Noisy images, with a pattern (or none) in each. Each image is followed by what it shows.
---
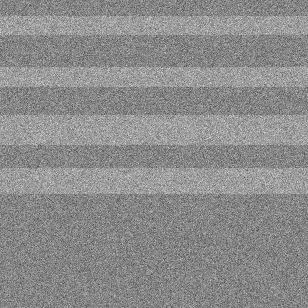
bands of rows
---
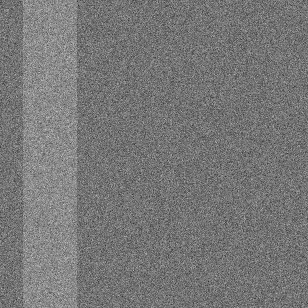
one band of columns
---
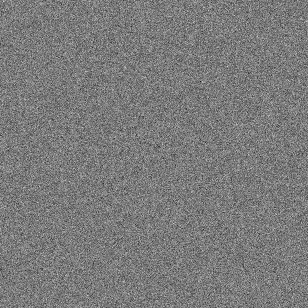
only noise
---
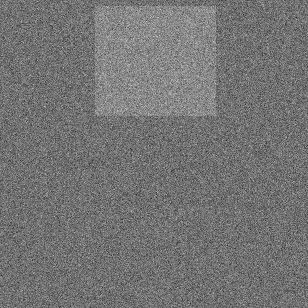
one block
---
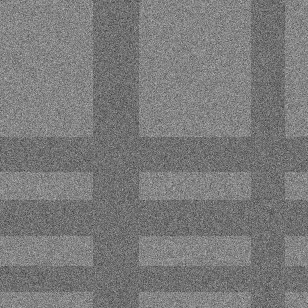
bands of rows crossing bands of columns
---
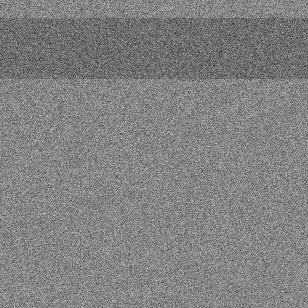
one band of rows
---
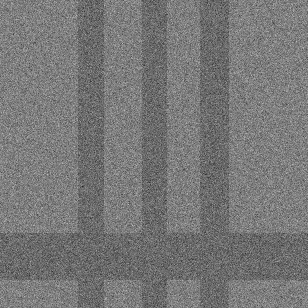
bands of rows crossing bands of columns
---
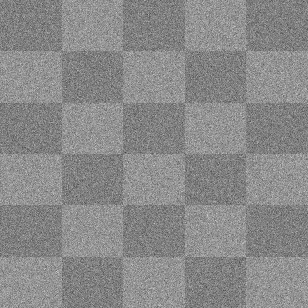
a checkerboard
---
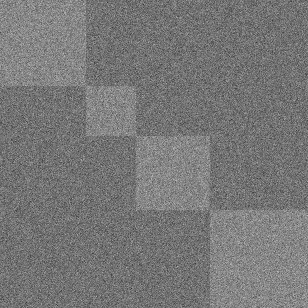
blocks along the diagonal
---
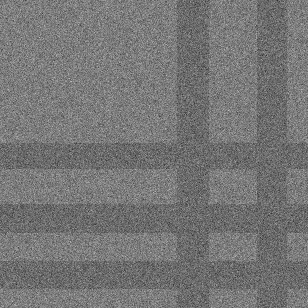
bands of rows crossing bands of columns
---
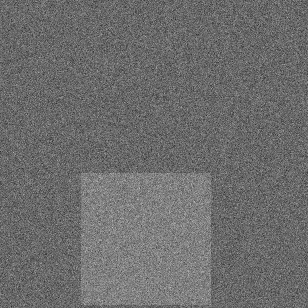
one block
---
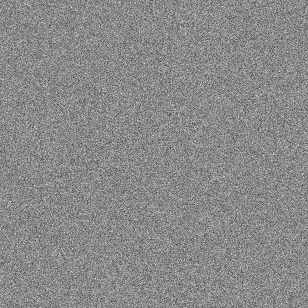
only noise
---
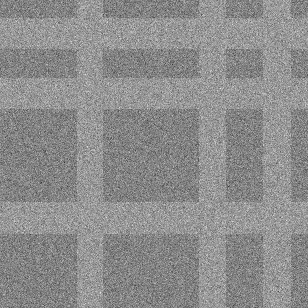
bands of rows crossing bands of columns
